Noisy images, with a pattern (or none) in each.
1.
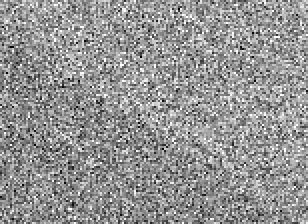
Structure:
a sharp edge
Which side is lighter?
top right
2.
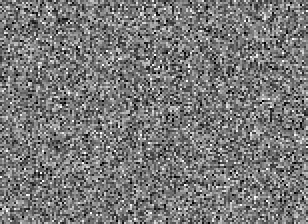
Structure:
only noise
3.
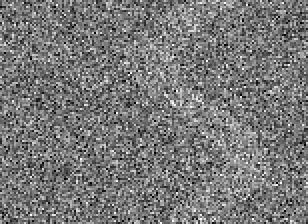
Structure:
a wavy band
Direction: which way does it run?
top to bottom
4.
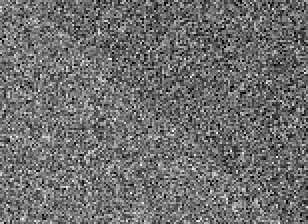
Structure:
a sharp edge
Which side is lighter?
bottom left
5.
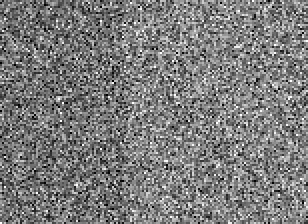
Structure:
a sharp edge
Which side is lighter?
right
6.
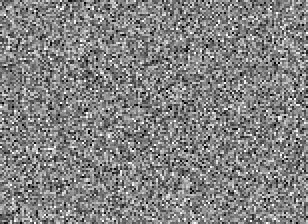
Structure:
only noise
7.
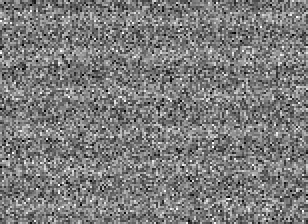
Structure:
horizontal stripes
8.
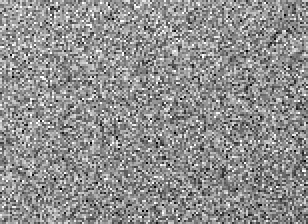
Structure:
a smooth slope
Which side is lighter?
top left
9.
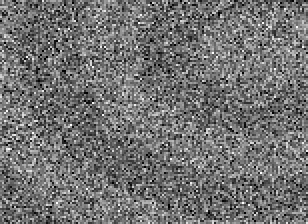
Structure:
rings round one point
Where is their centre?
top right
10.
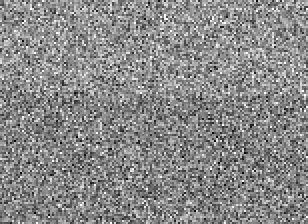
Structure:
a sharp edge
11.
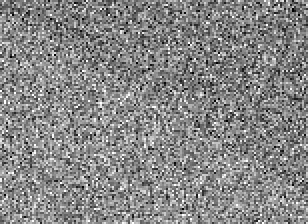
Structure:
a sharp edge
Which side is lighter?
bottom left
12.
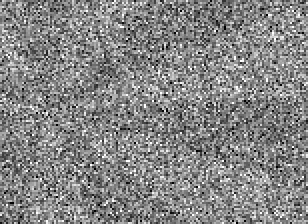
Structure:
spokes from one point
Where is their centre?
middle left
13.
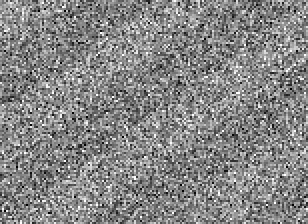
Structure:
diagonal stripes
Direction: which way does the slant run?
bottom left to top right
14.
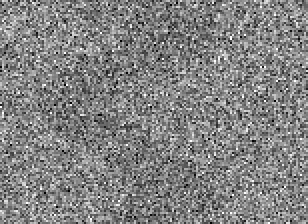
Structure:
a wavy band
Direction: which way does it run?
top to bottom
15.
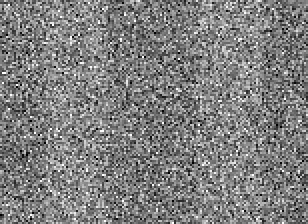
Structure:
vertical stripes
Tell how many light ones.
2
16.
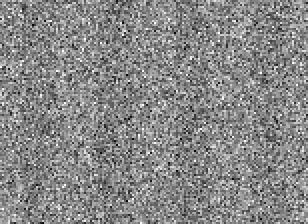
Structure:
vertical stripes
